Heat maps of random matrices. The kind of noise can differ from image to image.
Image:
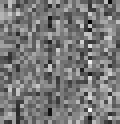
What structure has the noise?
columns of uneven size
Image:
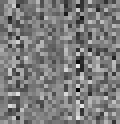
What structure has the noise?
columns of uneven size
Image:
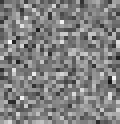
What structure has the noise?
independent entries
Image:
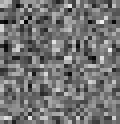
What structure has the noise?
low rank plus noise
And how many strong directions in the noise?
three or four
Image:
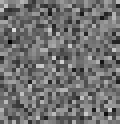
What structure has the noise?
independent entries
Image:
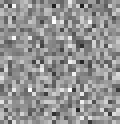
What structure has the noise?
low rank plus noise
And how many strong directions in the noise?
three or four
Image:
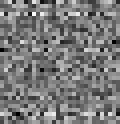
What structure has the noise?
rows of uneven size
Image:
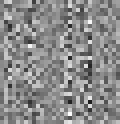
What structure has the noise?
columns of uneven size
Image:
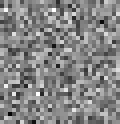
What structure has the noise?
independent entries
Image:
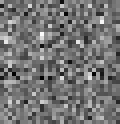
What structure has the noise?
low rank plus noise
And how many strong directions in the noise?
three or four
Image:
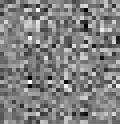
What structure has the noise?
low rank plus noise
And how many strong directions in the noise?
two
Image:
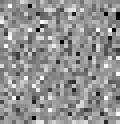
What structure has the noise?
heavy tails
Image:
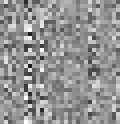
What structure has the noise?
columns of uneven size
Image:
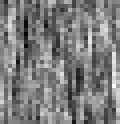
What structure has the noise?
streaked along the columns
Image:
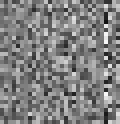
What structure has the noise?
columns of uneven size
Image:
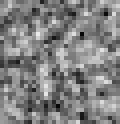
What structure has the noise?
blotchy
